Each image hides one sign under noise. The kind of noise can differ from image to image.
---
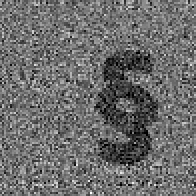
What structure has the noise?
low rank plus noise
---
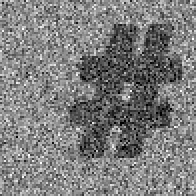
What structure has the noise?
independent entries
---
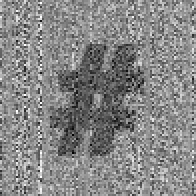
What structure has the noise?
columns of uneven size
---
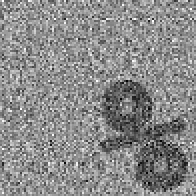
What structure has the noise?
low rank plus noise
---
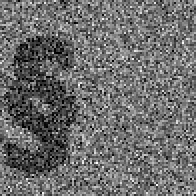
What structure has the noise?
independent entries
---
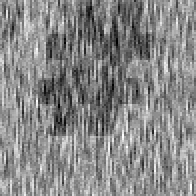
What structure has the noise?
streaked along the columns
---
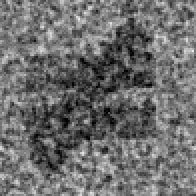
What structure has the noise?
blotchy
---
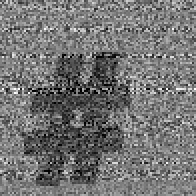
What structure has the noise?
rows of uneven size
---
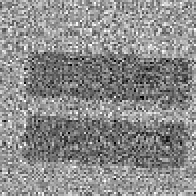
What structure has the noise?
low rank plus noise
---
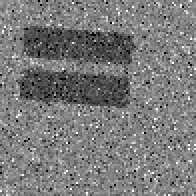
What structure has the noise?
heavy tails
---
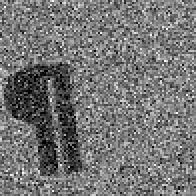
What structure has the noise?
independent entries
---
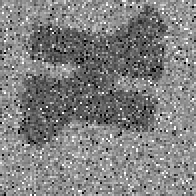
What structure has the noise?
heavy tails
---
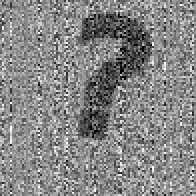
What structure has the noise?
columns of uneven size
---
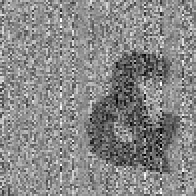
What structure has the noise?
columns of uneven size
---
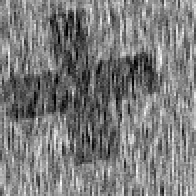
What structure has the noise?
streaked along the columns
